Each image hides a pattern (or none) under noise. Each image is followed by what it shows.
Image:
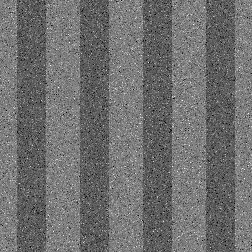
vertical stripes
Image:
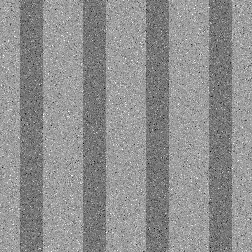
vertical stripes
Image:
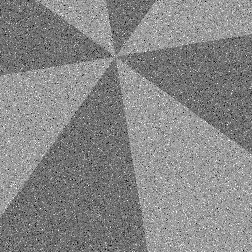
spokes from one point
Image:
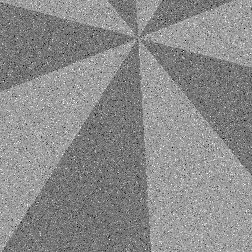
spokes from one point
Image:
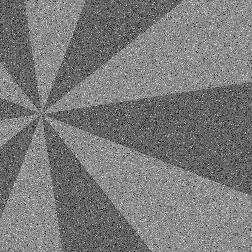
spokes from one point
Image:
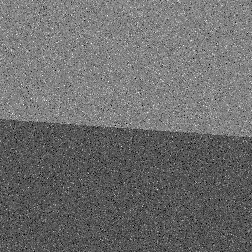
a sharp edge
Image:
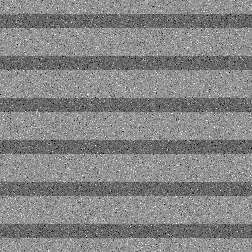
horizontal stripes
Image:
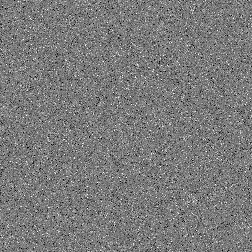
only noise
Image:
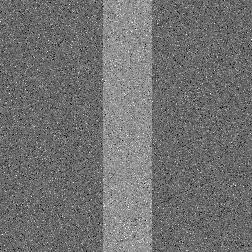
one vertical stripe
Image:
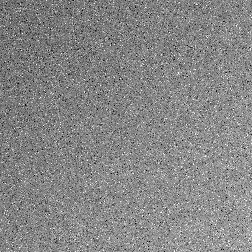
a smooth slope
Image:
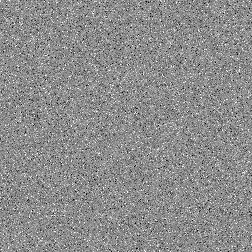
only noise
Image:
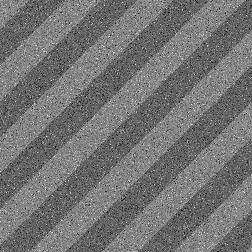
diagonal stripes
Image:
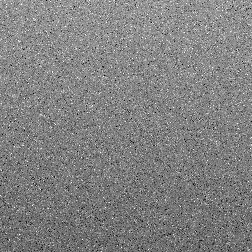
a smooth slope
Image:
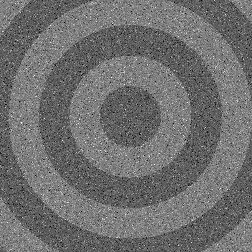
rings round one point
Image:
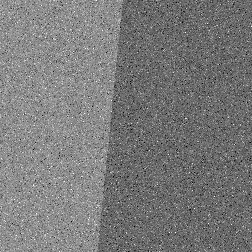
a sharp edge
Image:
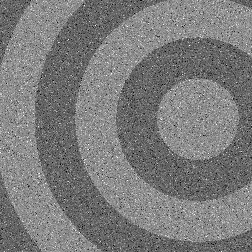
rings round one point
